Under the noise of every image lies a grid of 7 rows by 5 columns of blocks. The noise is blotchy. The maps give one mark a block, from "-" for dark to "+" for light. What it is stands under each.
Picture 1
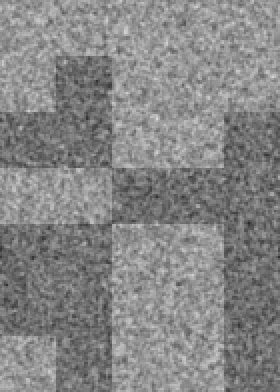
+++++
+-+++
--++-
++---
--++-
--++-
+-++-
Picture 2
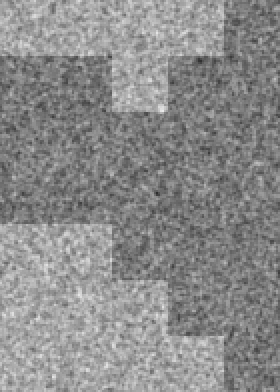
++++-
--+--
-----
-----
++---
+++--
++++-
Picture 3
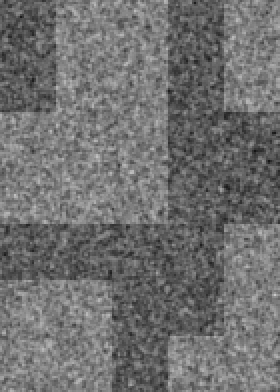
-++-+
-++-+
+++--
+++--
----+
++--+
++-++
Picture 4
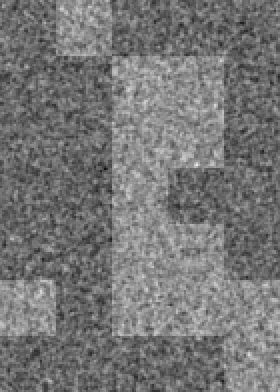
-+---
--++-
--++-
--+--
--++-
+-+++
----+
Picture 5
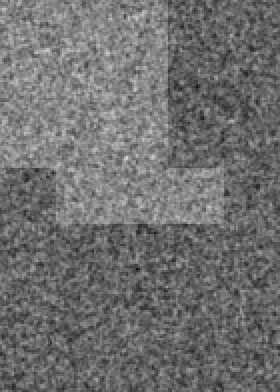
+++--
+++--
+++--
-+++-
-----
-----
-----
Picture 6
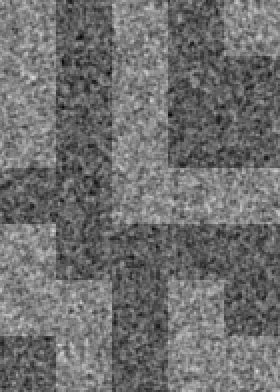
+-+-+
+-+--
+-+--
--+++
+----
++-+-
-+-++
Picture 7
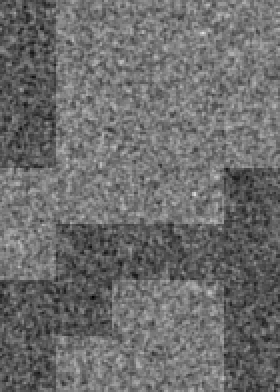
-++++
-++++
-++++
++++-
+----
--++-
-+++-
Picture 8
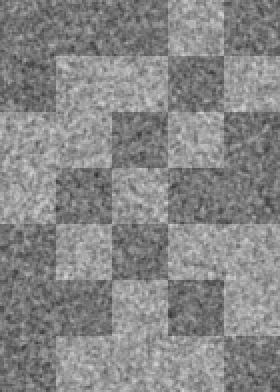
---+-
-++-+
++-+-
+-+--
-+-++
--+-+
-+++-
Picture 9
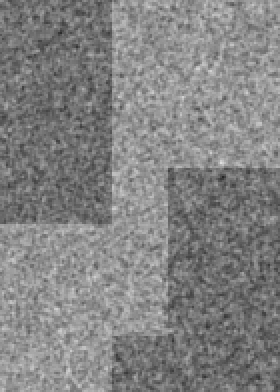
--+++
--+++
--+++
--+--
+++--
+++--
++---
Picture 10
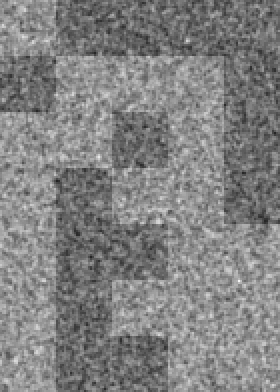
+----
-+++-
++-+-
+-++-
+--++
+-+++
+--++
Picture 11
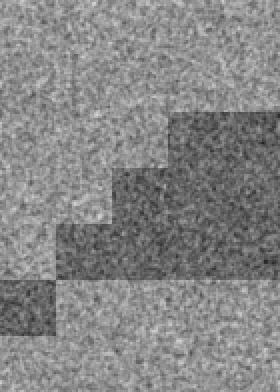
+++++
+++++
+++--
++---
+----
-++++
+++++
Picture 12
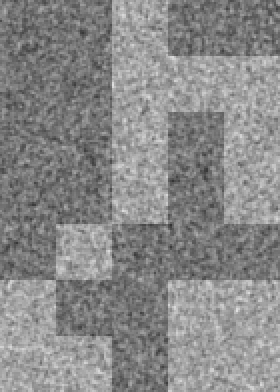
--+--
--+++
--+-+
--+-+
-+---
+--++
++-++
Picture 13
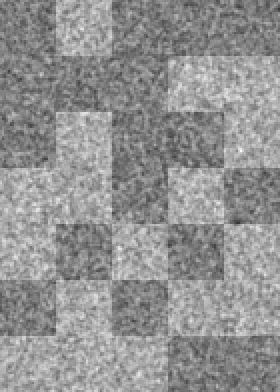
-+---
---++
-+--+
++-+-
+-+-+
-+-++
+++--
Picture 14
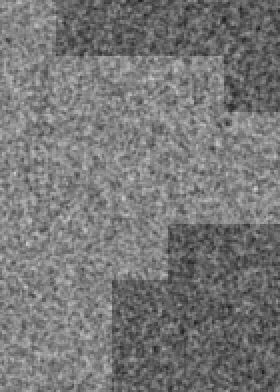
+----
++++-
+++++
+++++
+++--
++---
++---
